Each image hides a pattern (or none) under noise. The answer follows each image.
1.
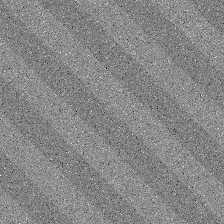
diagonal stripes
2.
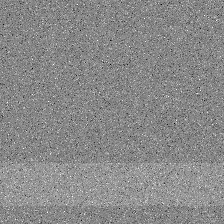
one horizontal stripe
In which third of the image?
bottom
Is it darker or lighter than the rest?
lighter
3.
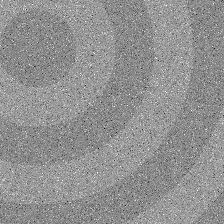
rings round one point
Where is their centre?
top left
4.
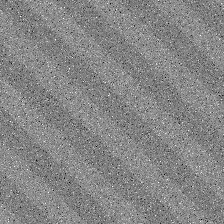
diagonal stripes
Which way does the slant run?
top left to bottom right
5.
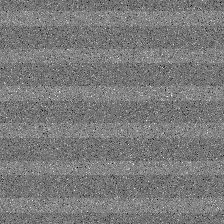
horizontal stripes
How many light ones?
6
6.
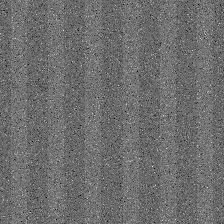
vertical stripes
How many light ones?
6
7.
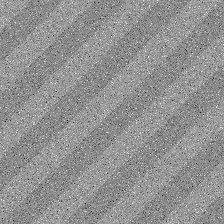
diagonal stripes
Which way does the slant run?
bottom left to top right
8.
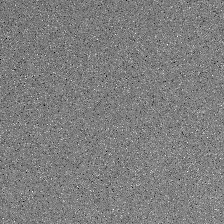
a smooth slope
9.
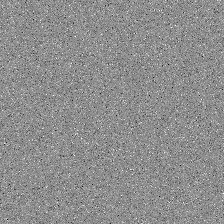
only noise
